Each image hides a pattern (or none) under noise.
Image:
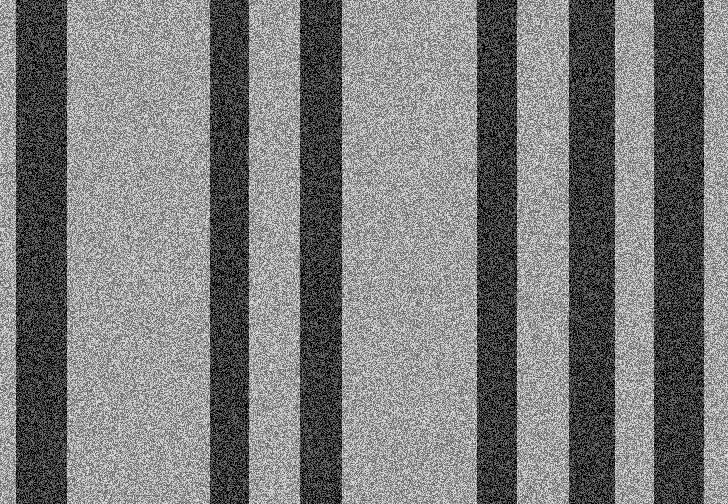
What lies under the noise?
bands of columns
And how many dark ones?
6
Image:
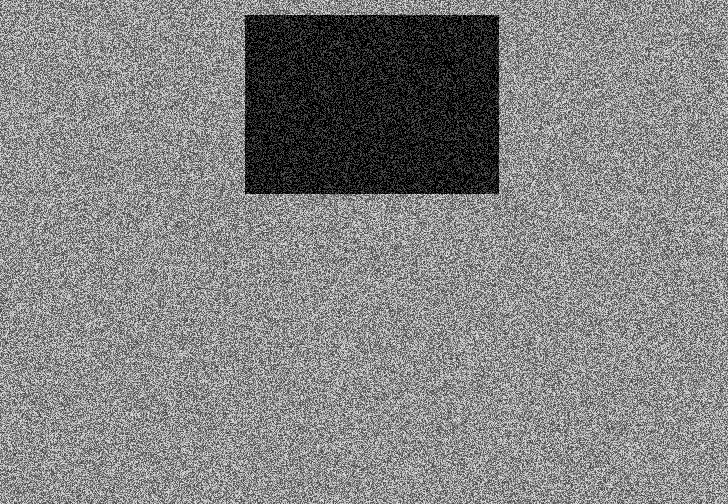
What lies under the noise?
one block
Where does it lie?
top middle
